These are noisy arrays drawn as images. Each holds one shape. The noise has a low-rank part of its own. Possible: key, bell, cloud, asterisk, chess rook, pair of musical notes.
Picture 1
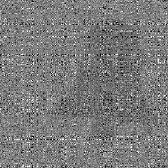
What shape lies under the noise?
bell
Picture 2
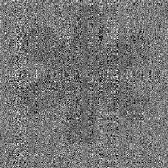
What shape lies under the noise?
asterisk
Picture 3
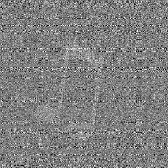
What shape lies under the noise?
pair of musical notes
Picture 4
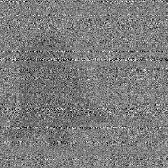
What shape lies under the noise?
bell
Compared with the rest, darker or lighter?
darker
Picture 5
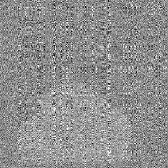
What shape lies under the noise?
cloud
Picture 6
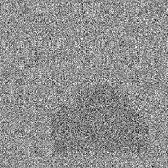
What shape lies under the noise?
cloud
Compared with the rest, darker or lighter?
darker
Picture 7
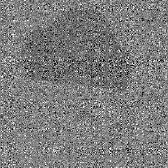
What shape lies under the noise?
cloud
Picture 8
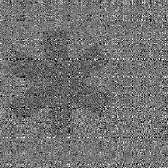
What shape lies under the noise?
asterisk
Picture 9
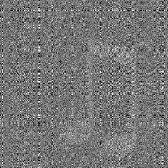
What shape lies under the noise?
pair of musical notes
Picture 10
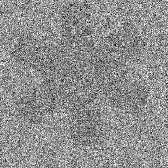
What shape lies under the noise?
asterisk
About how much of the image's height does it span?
nearly all
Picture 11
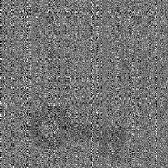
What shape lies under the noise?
key
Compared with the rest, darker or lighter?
darker
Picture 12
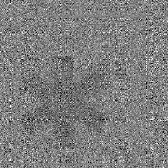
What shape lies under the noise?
asterisk
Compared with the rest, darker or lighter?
darker
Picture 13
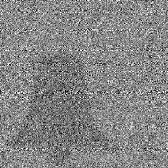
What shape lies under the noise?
bell
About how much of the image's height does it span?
two thirds
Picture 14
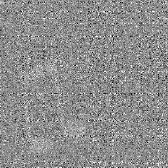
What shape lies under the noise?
pair of musical notes
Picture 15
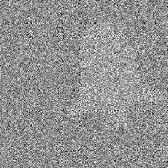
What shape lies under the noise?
bell
